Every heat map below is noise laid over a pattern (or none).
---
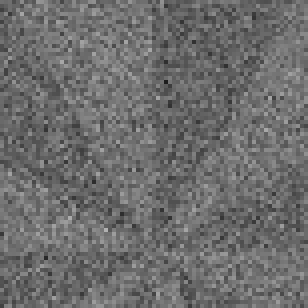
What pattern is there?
spokes from one point
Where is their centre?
bottom middle
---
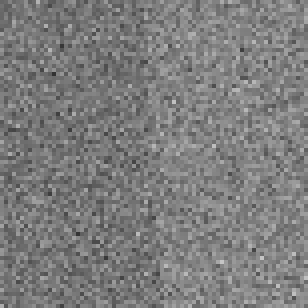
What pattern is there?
a sharp edge
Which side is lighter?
right
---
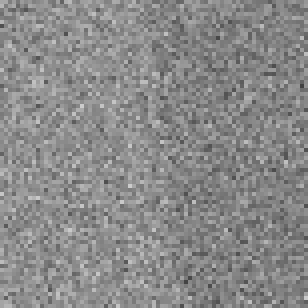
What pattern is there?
a sharp edge
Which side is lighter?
left
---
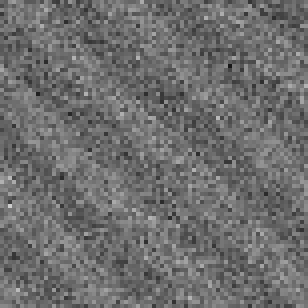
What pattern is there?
diagonal stripes
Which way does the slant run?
top left to bottom right
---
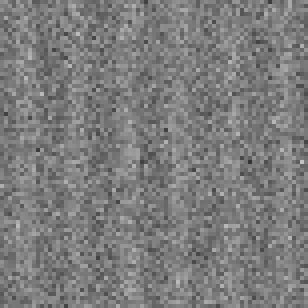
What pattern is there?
vertical stripes
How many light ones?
6
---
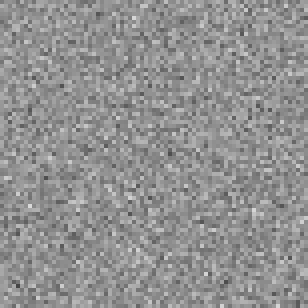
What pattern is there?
only noise
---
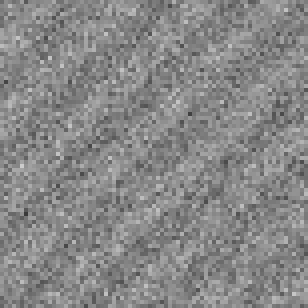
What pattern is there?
diagonal stripes
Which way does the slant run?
bottom left to top right
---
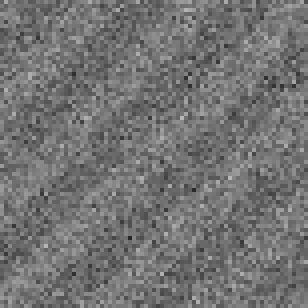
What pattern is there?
diagonal stripes
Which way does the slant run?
bottom left to top right
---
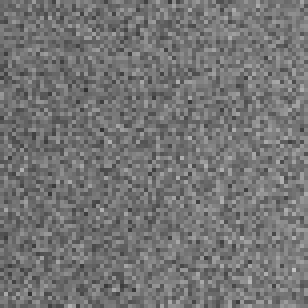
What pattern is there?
a smooth slope
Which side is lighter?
right
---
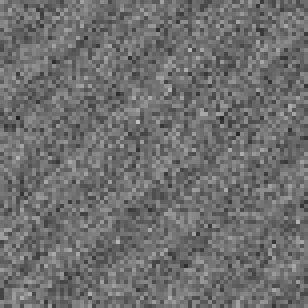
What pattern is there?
diagonal stripes
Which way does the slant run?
bottom left to top right
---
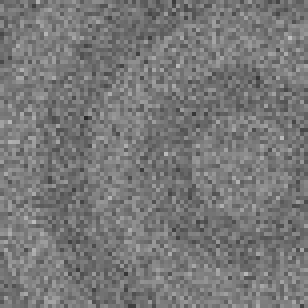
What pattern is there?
rings round one point
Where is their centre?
middle right
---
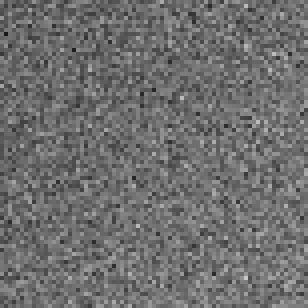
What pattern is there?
a smooth slope
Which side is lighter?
bottom right
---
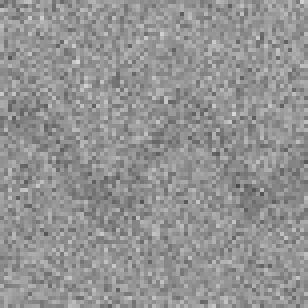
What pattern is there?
a wavy band
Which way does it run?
left to right
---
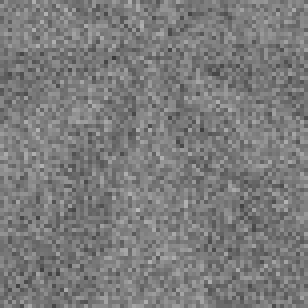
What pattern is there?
spokes from one point
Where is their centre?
top middle
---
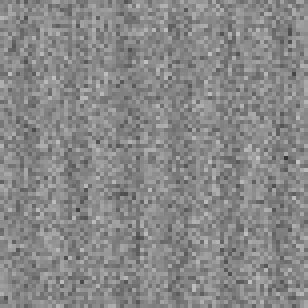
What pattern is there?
vertical stripes
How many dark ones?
6
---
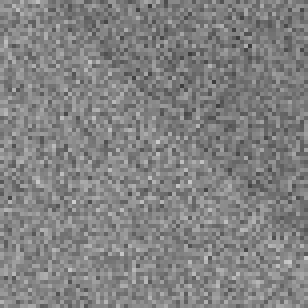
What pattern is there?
a sharp edge
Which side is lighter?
bottom left
